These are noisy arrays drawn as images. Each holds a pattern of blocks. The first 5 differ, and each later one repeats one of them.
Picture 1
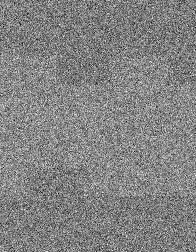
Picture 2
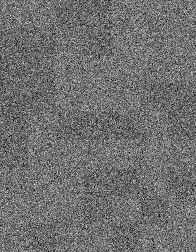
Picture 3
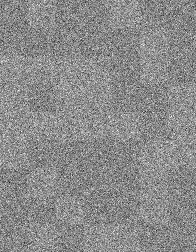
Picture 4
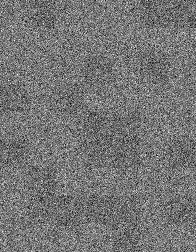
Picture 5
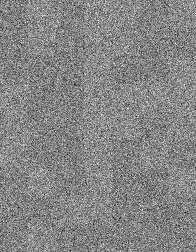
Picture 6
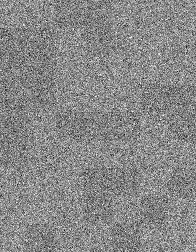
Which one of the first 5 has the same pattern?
2
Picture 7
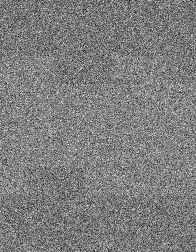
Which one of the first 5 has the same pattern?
1
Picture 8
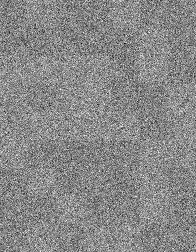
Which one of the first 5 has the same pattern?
3
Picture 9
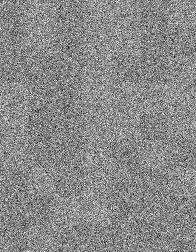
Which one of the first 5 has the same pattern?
5
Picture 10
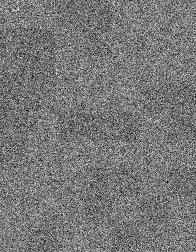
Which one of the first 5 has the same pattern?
2
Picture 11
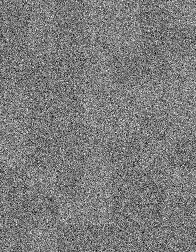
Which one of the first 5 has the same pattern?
5
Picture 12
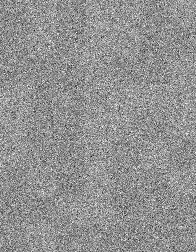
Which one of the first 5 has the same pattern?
5
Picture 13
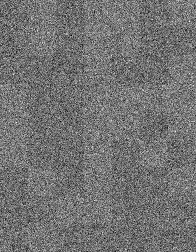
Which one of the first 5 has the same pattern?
5
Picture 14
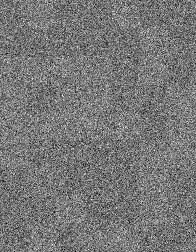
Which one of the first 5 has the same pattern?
3
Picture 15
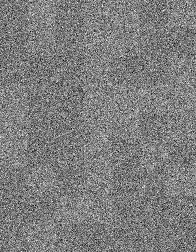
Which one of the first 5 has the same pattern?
5
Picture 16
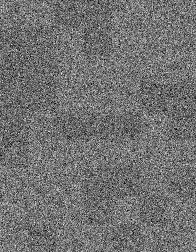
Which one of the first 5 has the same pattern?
2
